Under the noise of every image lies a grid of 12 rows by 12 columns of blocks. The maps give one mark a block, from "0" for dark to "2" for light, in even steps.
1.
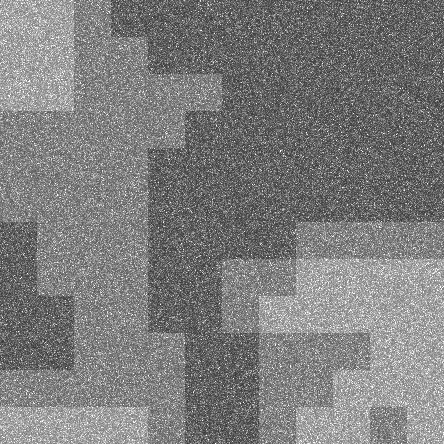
221000000000
221100000000
221111000000
111110000000
111100000000
111100000000
011100001111
011100112222
001100122222
001110011122
111110011222
222210012212
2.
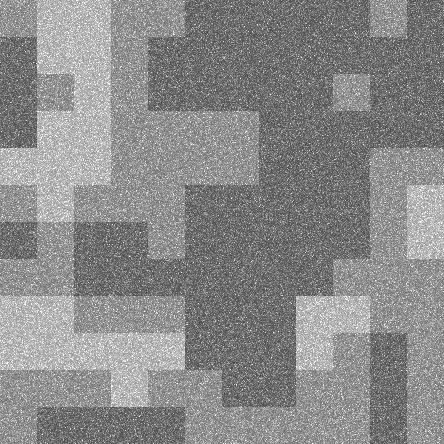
122110000010
022100000000
012100000100
022111100000
222111100011
121110000012
010010000012
110000000111
221110002211
222220002101
111211001101
100001111101
